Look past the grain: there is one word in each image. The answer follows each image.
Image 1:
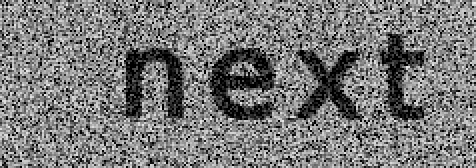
next
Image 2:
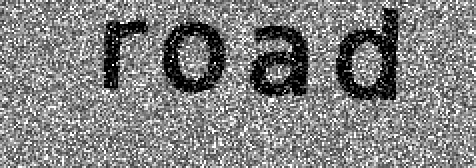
road
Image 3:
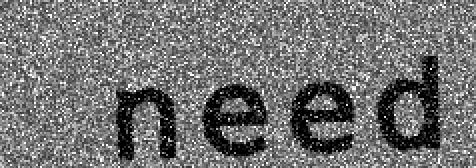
need
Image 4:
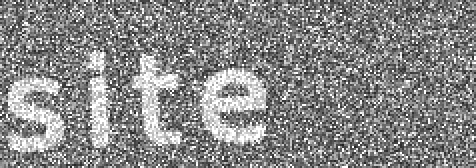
site
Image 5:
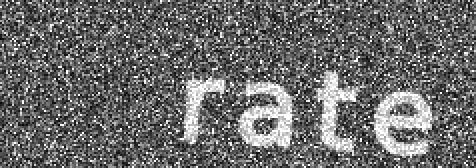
rate
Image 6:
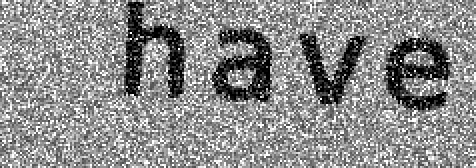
have
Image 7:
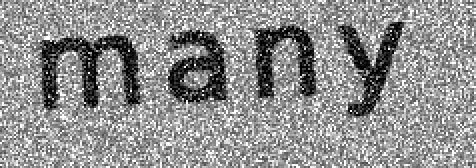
many
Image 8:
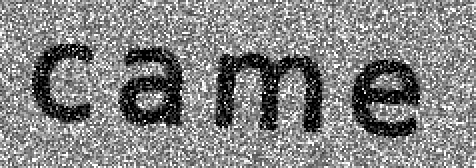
came
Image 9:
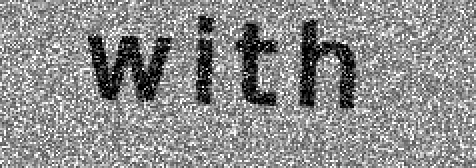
with
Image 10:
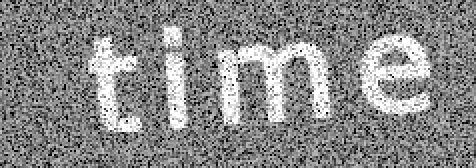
time
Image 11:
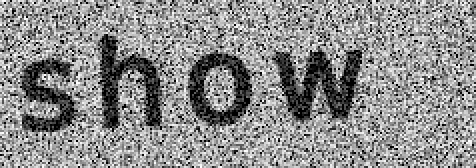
show
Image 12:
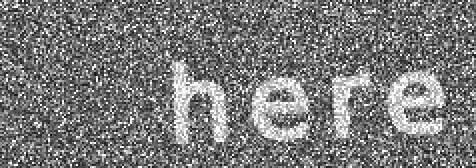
here
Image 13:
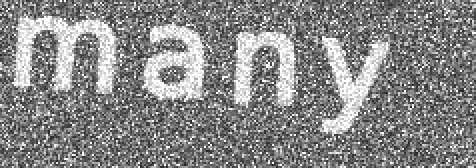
many
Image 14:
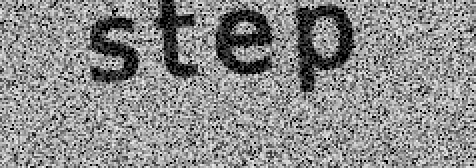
step
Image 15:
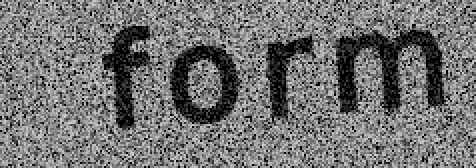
form
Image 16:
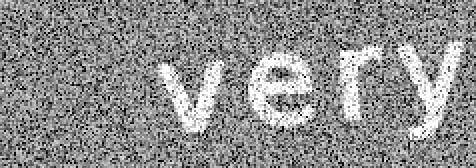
very
